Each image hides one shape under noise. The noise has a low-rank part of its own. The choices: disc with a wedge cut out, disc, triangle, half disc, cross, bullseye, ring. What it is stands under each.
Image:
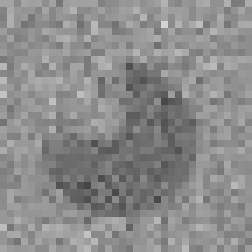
disc with a wedge cut out
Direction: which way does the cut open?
up and left
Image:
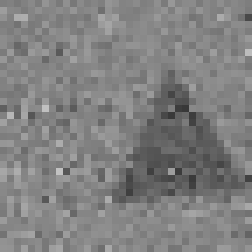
triangle
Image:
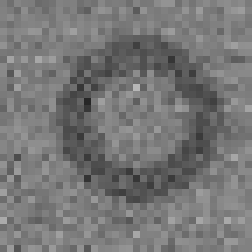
ring
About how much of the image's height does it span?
two thirds
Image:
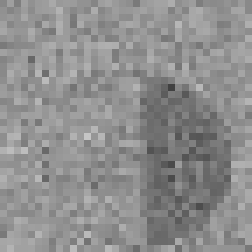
half disc
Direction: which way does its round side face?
right
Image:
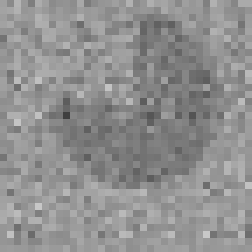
disc with a wedge cut out
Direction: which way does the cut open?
up and left
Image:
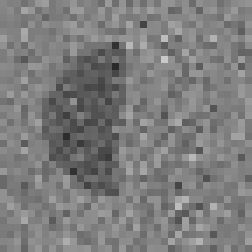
half disc
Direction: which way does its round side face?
left
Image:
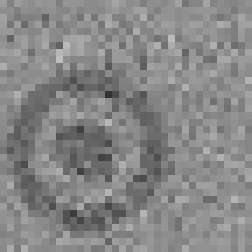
bullseye
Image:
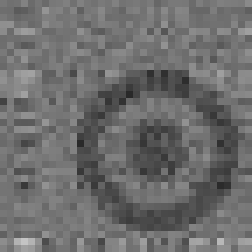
bullseye
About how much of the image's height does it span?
two thirds
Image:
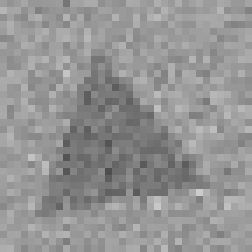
triangle
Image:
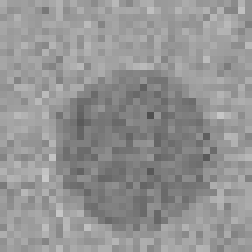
disc
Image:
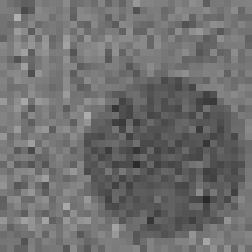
disc
